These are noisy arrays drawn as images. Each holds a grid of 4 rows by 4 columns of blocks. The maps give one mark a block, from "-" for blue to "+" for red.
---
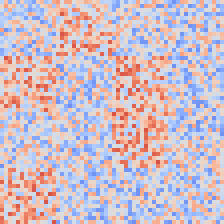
-+--
+-+-
--+-
+---
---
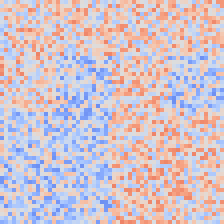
++++
+-+-
--++
--++
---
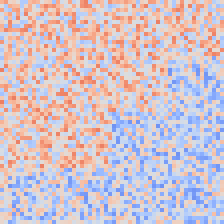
++++
+++-
++--
----
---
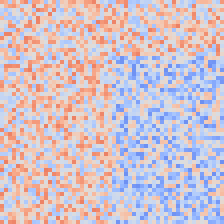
++++
++--
++--
++--
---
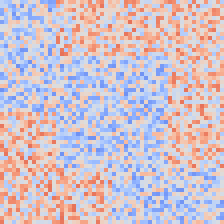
-+++
---+
+--+
++--
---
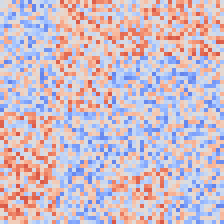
-+++
-+--
+---
+-+-
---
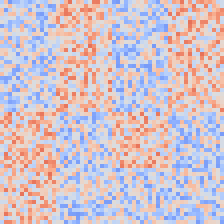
-+-+
-+-+
+-+-
+---
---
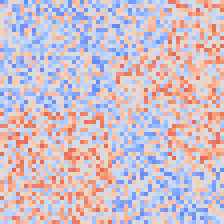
---+
--++
++-+
++--
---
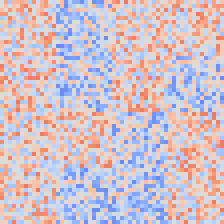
+-++
+-+-
++-+
+--+
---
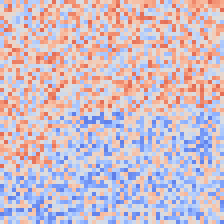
++++
++++
+---
----
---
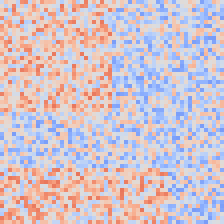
++--
++--
----
+++-
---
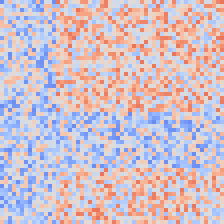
-+++
-+++
----
-+++
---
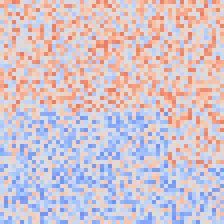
++++
++++
---+
----
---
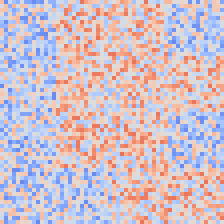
-++-
-+++
-++-
--++
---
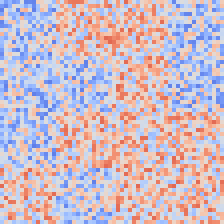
-++-
--+-
-+++
+-++
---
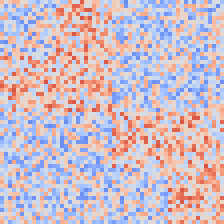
-+--
++--
--++
---+
